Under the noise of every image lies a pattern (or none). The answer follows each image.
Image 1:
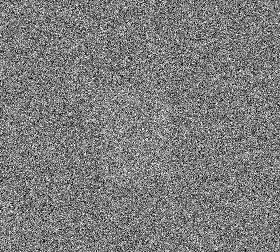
one block
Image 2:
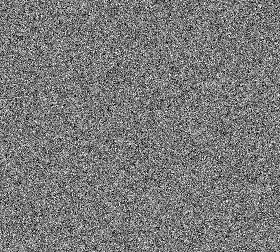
only noise
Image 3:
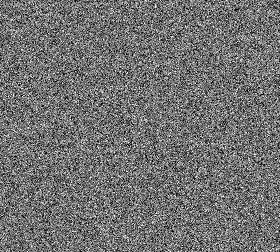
only noise
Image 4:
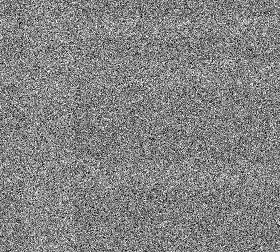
bands of rows crossing bands of columns
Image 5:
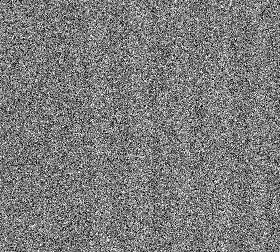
bands of columns
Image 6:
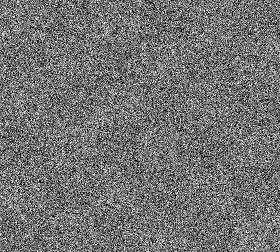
a checkerboard
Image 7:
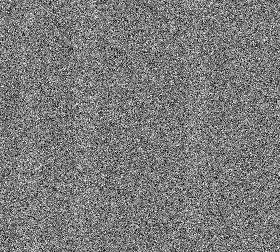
bands of columns
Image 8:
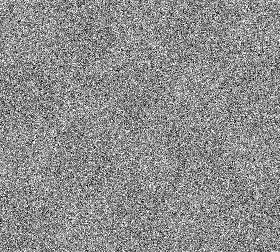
a checkerboard
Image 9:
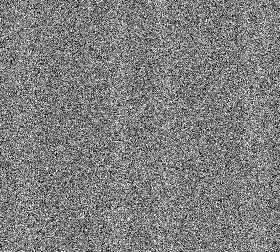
bands of columns
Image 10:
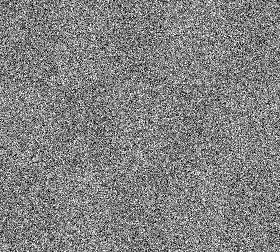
a checkerboard
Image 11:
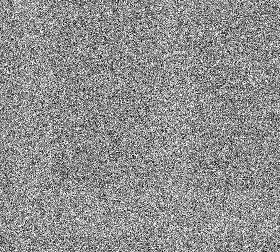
bands of rows crossing bands of columns
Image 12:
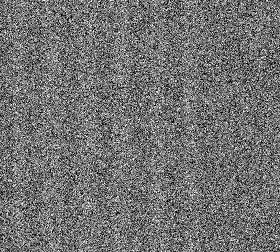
bands of columns
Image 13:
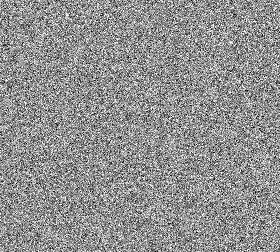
only noise
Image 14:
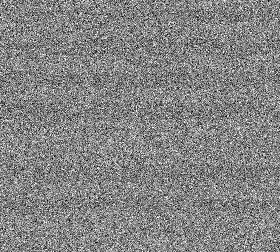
bands of rows
